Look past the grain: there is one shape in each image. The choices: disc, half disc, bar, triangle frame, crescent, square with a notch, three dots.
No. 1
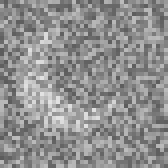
light crescent
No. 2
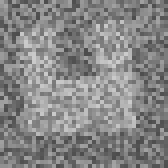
light square with a notch
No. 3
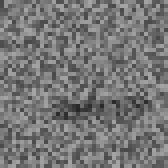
dark bar
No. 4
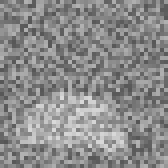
light half disc
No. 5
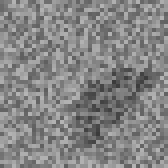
dark half disc
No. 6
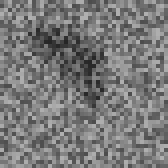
dark half disc
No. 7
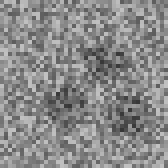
dark three dots
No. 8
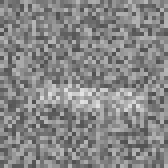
light bar
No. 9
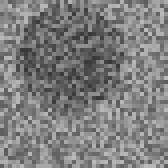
dark disc
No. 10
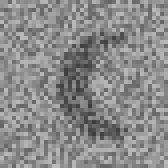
dark crescent
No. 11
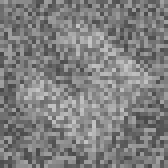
light square with a notch
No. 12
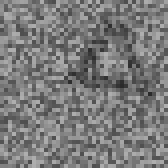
dark triangle frame
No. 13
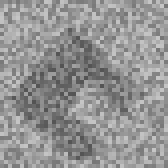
dark square with a notch
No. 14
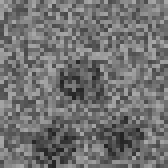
dark three dots
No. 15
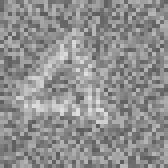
light triangle frame
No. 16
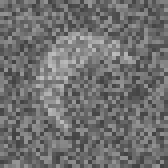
light crescent
